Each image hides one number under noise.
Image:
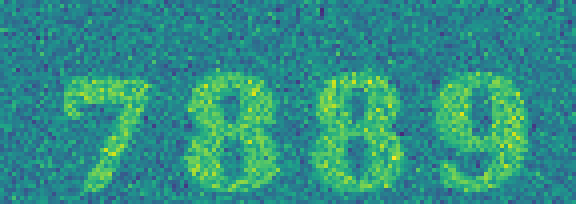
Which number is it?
7889
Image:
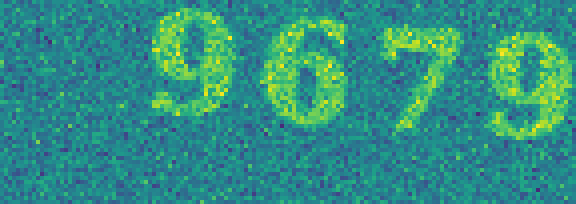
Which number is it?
9679
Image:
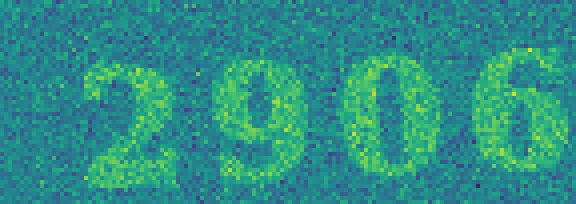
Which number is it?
2906
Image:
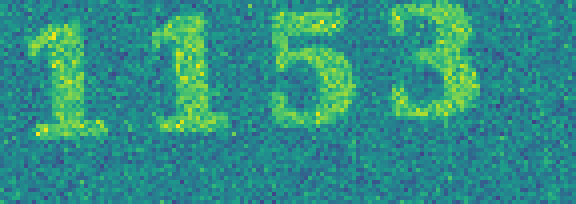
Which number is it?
1153
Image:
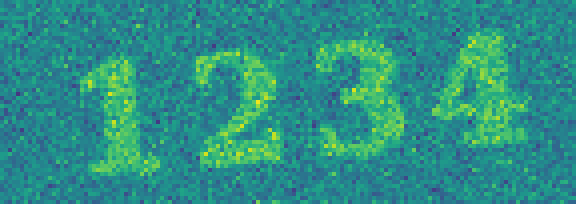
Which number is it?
1234
